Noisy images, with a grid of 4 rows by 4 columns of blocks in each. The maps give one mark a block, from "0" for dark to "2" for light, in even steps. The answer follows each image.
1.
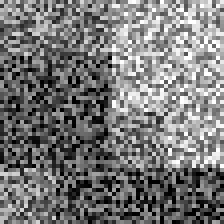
1 1 2 2
0 0 2 2
0 0 1 2
1 0 0 0
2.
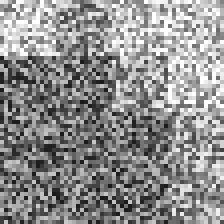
2 1 2 2
0 0 1 2
0 0 0 1
0 0 0 1
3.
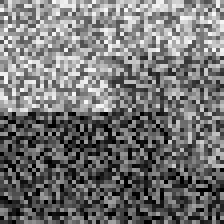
2 2 2 2
2 2 1 1
0 0 0 1
0 0 0 0
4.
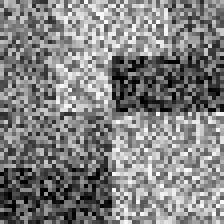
1 2 2 1
1 2 0 0
1 1 2 2
0 0 2 2
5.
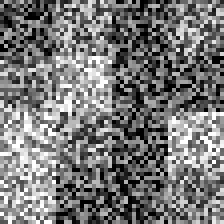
0 1 0 1
1 2 0 0
2 1 0 2
2 0 0 1
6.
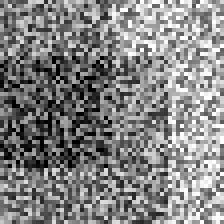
1 1 2 2
0 0 1 2
0 0 1 2
1 1 1 2
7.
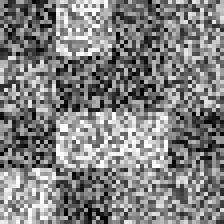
0 2 0 1
1 0 0 1
0 2 2 0
2 0 1 1
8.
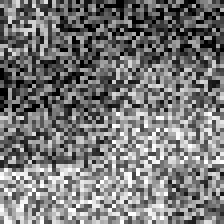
1 0 0 0
0 0 1 1
1 1 2 2
2 2 2 1
